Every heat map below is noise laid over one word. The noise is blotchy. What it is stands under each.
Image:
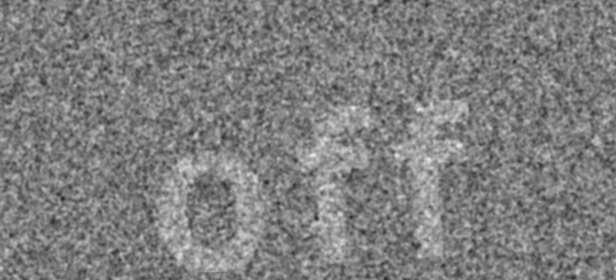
off
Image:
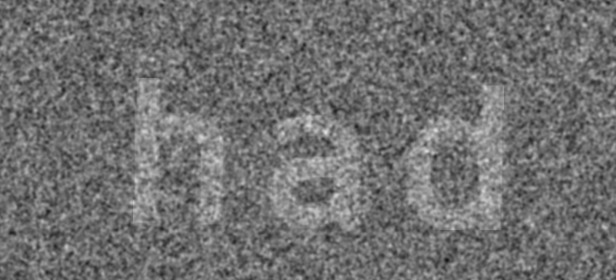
had
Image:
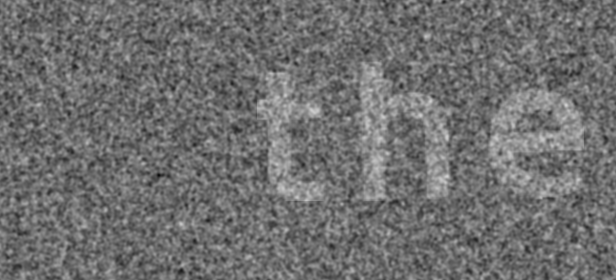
the
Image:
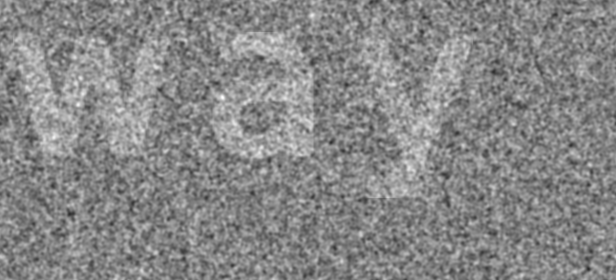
way
